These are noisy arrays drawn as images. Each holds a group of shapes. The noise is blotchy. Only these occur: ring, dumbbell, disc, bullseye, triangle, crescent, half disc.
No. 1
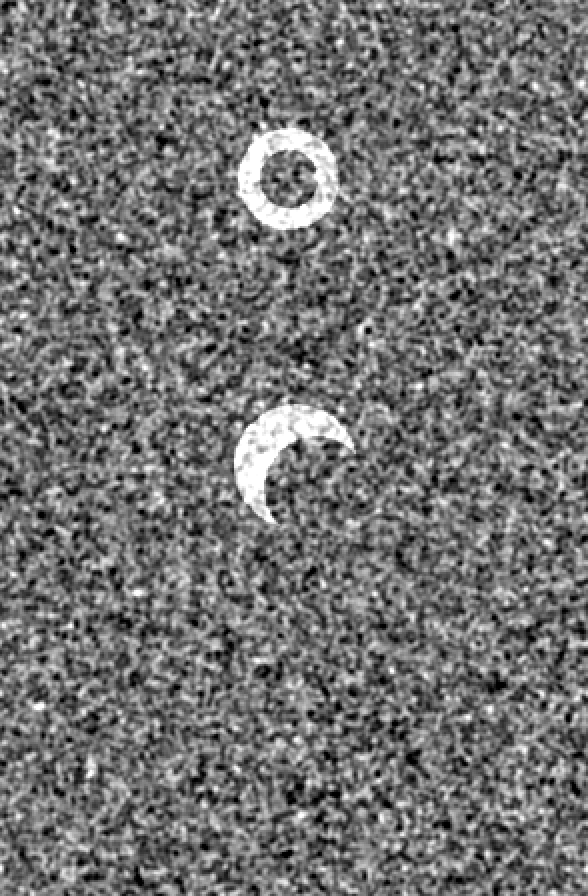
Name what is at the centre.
crescent
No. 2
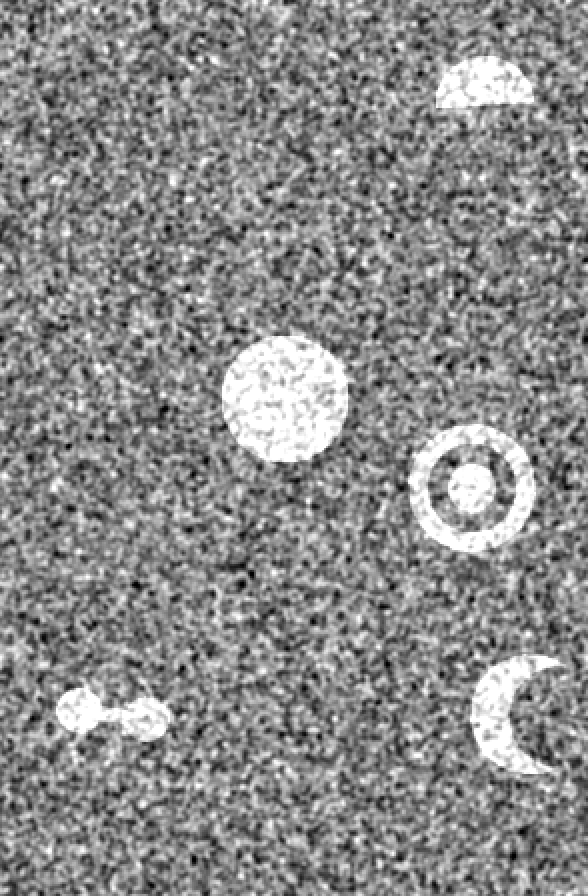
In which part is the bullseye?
middle right
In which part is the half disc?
top right
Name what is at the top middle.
nothing
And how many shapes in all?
5
